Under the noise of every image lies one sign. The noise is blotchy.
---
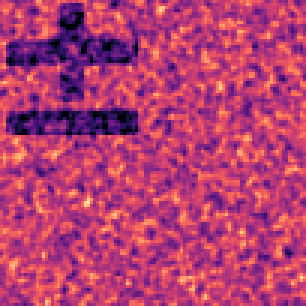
plus-minus sign
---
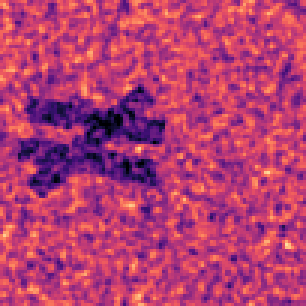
not-equal sign
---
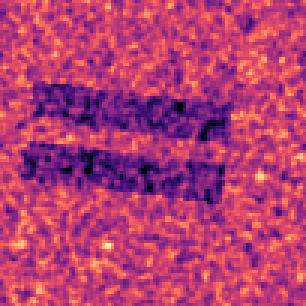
equals sign
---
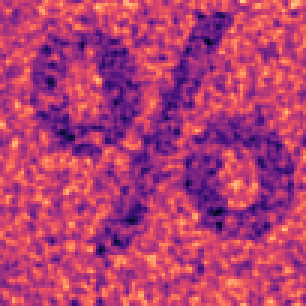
percent sign
